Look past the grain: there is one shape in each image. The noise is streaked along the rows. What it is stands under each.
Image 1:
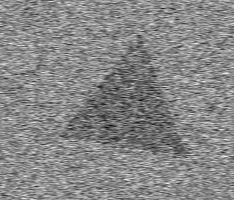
triangle
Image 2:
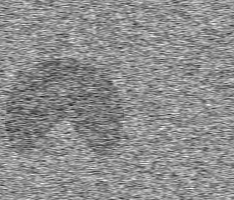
disc with a wedge cut out
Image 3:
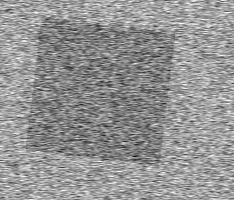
square
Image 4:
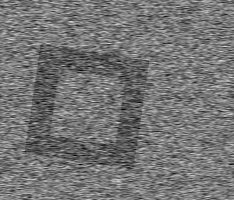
square frame
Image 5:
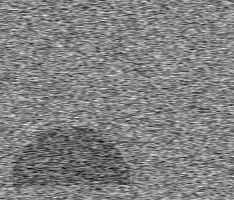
half disc
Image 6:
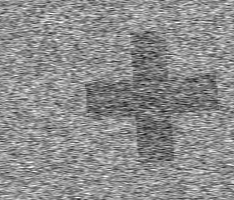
cross
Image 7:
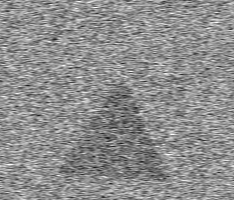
triangle
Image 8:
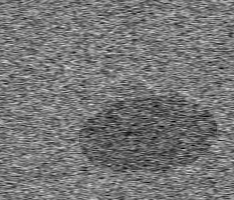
ellipse
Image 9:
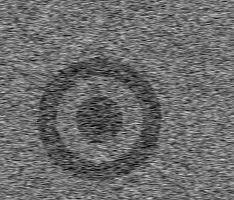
bullseye
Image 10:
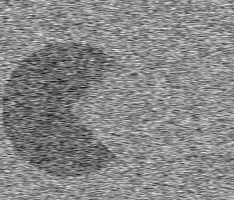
disc with a wedge cut out
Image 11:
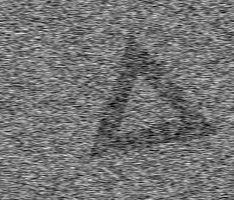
triangle frame
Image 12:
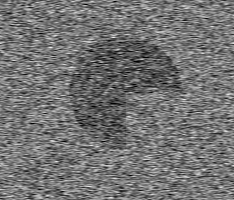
disc with a wedge cut out
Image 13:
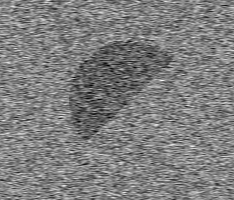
half disc
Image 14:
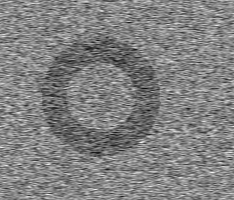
ring
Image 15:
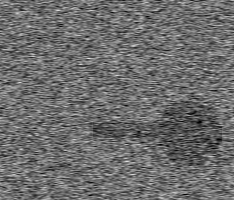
lollipop
